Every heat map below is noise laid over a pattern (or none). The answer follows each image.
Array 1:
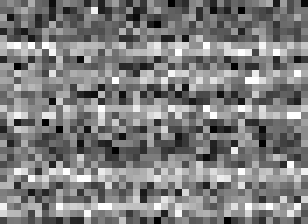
bands of rows
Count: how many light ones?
5
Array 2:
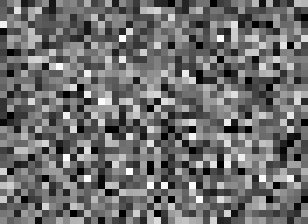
only noise
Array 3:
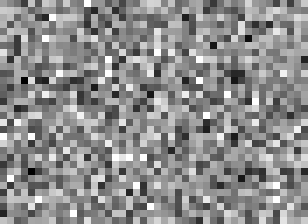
only noise
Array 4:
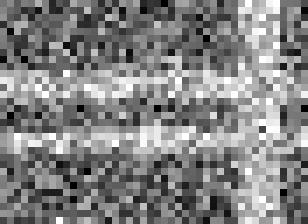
bands of rows crossing bands of columns
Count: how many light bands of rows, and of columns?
2 and 1
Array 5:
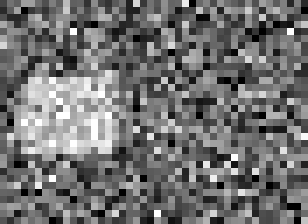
one block
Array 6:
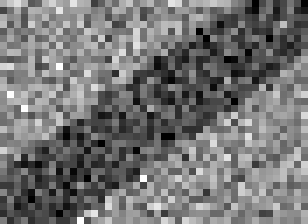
a diagonal band
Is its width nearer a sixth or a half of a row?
a half
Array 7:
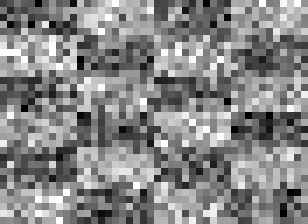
a checkerboard
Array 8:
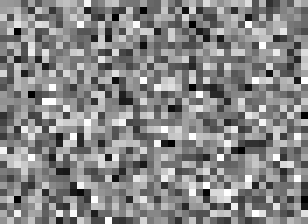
only noise
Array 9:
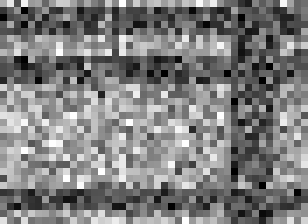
bands of rows crossing bands of columns
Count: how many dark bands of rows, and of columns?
3 and 1
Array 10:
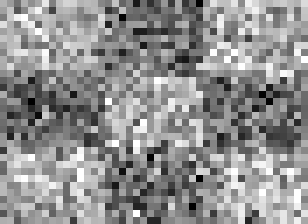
a checkerboard
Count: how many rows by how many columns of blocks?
3 by 3
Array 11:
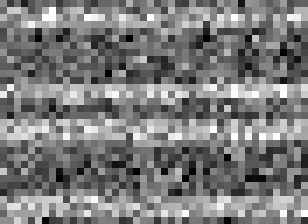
bands of rows
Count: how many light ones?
4
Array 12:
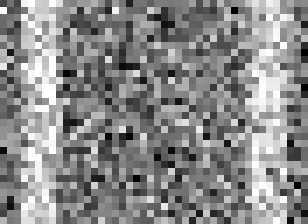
bands of columns
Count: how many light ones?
2
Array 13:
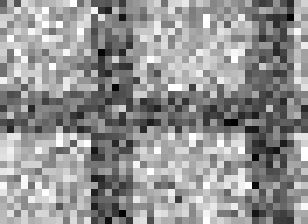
bands of rows crossing bands of columns
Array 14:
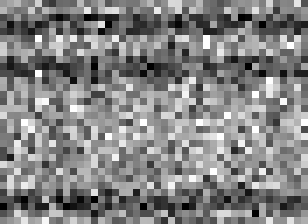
bands of rows
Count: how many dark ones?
3
